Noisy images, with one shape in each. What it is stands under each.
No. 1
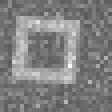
square frame
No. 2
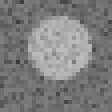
disc
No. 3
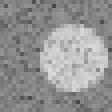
disc
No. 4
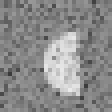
half disc
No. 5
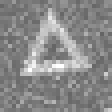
triangle frame
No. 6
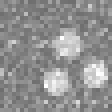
three dots
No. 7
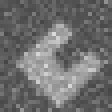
square with a notch
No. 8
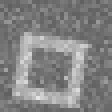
square frame
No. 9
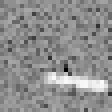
bar
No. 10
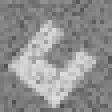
square with a notch
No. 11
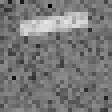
bar
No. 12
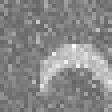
crescent
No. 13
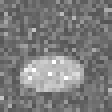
ellipse
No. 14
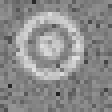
bullseye
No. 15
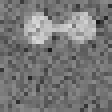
dumbbell
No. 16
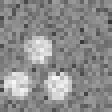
three dots
